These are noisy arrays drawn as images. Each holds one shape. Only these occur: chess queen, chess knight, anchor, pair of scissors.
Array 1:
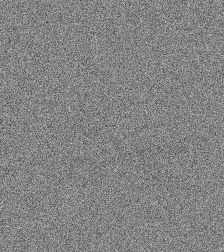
pair of scissors
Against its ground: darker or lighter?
darker
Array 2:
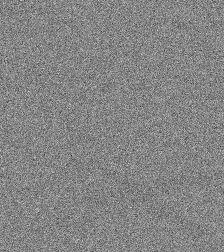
pair of scissors
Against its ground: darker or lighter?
darker
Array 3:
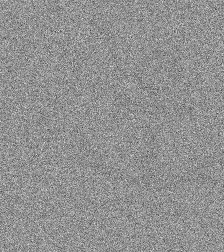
anchor
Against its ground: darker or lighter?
darker
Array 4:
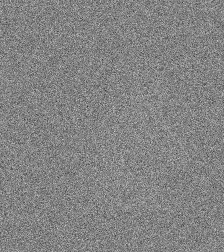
chess knight
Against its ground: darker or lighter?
lighter
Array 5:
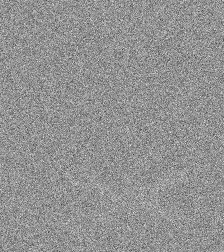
pair of scissors
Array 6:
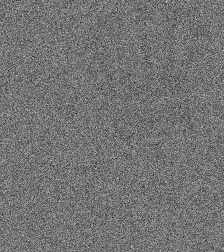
chess queen
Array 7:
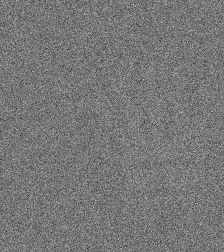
chess queen
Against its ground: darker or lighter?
lighter
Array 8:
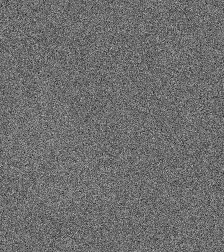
chess knight
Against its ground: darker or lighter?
lighter
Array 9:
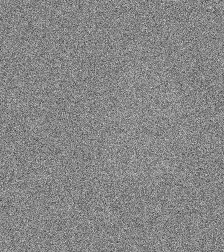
chess knight
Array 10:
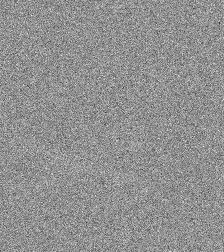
pair of scissors
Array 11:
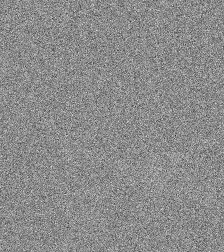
pair of scissors
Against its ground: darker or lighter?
lighter
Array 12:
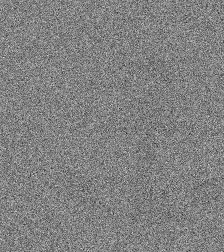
anchor
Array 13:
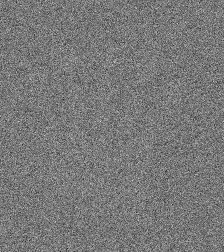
chess queen
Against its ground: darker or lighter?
lighter
